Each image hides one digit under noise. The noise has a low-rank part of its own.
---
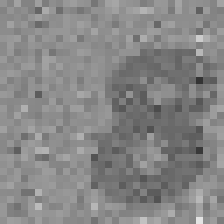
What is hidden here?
dark 8
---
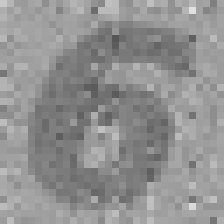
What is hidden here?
dark 6
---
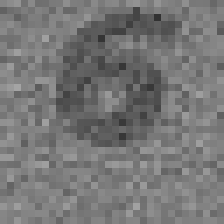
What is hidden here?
dark 6
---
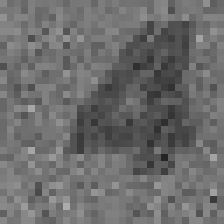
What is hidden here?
dark 4
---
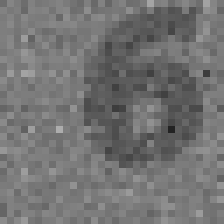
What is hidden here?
dark 6
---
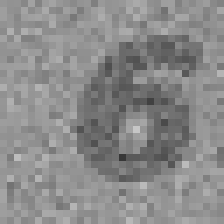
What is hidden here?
dark 6
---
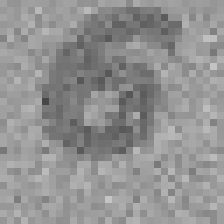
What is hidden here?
dark 6
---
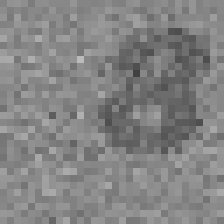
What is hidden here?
dark 8
